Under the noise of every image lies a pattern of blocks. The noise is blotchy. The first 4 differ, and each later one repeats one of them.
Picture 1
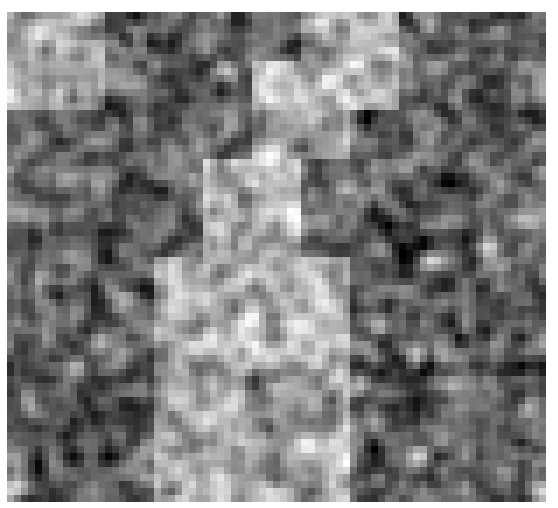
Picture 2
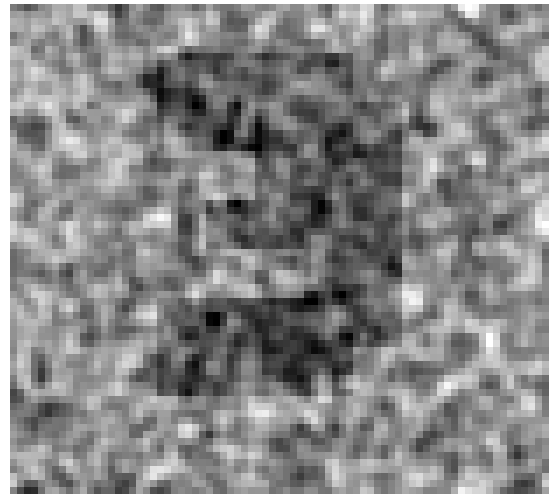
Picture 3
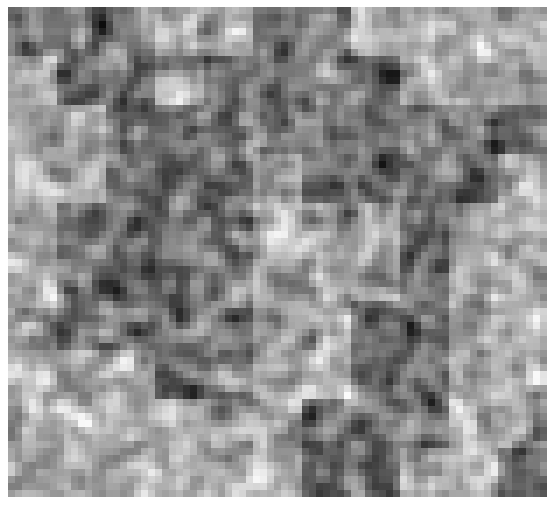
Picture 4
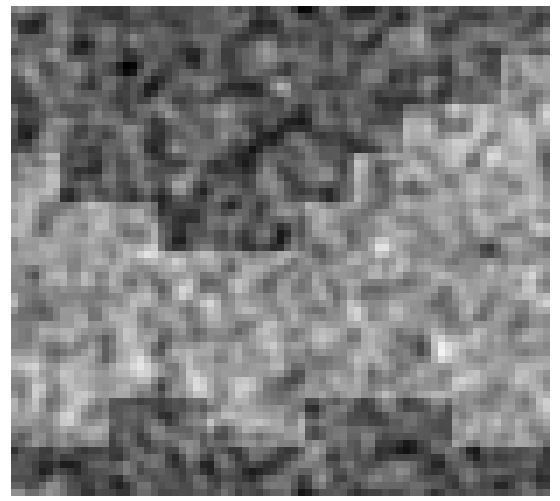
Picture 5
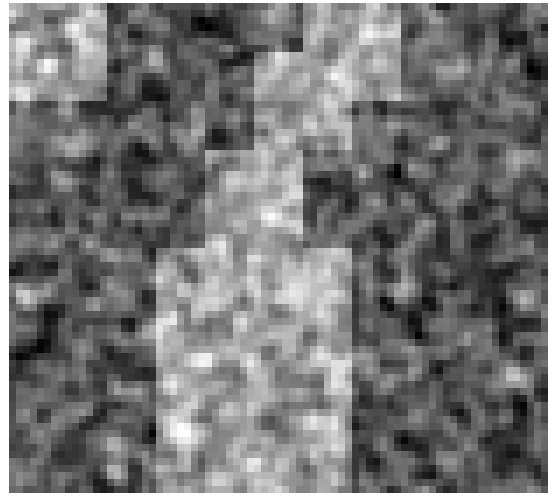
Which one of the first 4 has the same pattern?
1
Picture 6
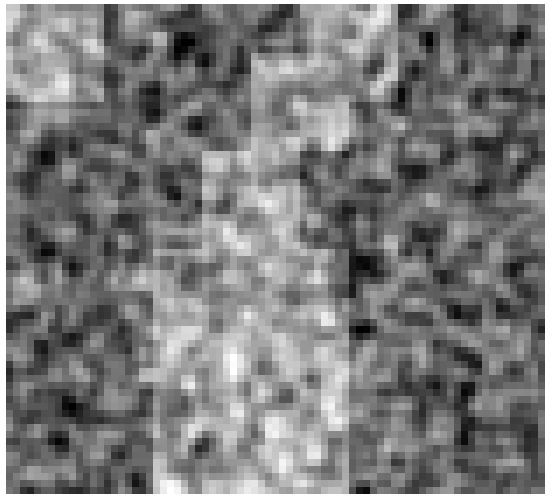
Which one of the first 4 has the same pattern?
1
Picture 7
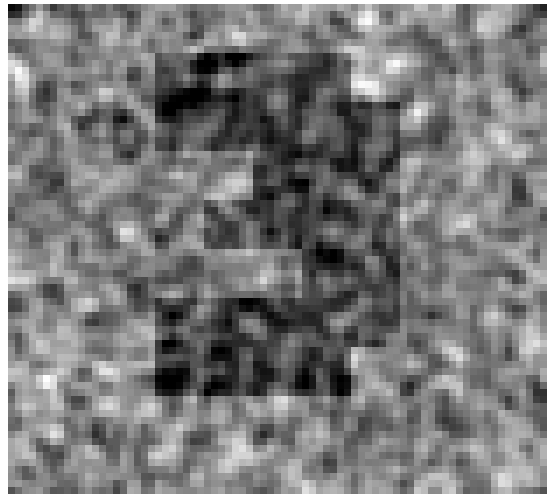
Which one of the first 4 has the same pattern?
2
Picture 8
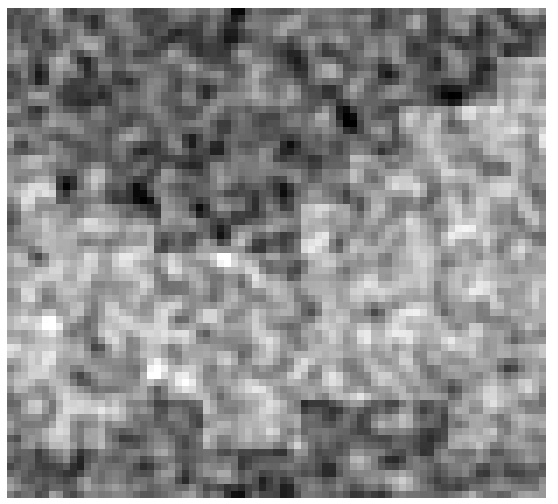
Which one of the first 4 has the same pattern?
4
